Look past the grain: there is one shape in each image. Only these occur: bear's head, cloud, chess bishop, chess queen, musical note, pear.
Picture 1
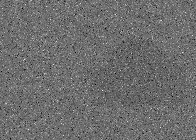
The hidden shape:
cloud
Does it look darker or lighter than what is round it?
darker
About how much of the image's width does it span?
half
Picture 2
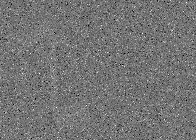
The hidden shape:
musical note
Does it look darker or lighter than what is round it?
lighter
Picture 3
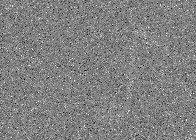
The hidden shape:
musical note
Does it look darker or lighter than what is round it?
lighter
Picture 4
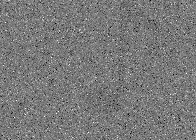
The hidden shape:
musical note
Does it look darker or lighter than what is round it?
darker
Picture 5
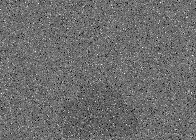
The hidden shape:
cloud
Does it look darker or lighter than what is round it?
darker
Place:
bottom middle
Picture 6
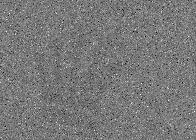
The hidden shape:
chess queen
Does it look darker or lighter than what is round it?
darker
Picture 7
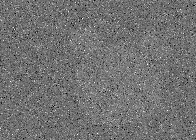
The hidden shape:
bear's head
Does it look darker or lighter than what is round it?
lighter
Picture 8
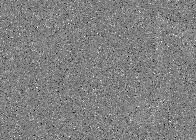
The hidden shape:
musical note
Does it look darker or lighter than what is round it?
lighter
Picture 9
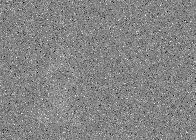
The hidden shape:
chess bishop
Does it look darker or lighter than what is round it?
lighter
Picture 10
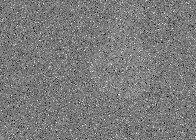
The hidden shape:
pear
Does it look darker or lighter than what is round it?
lighter
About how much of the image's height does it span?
two thirds
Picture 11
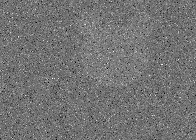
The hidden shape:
bear's head
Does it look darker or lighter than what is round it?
lighter
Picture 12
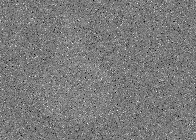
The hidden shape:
pear
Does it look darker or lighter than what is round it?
lighter
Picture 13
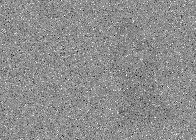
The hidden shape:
chess bishop
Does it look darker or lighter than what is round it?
darker
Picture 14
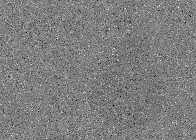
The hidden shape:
pear
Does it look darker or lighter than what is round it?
darker
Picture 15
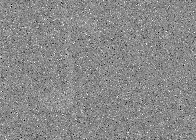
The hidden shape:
musical note
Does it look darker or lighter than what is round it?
lighter
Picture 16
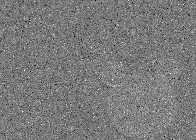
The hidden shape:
bear's head
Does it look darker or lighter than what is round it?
lighter
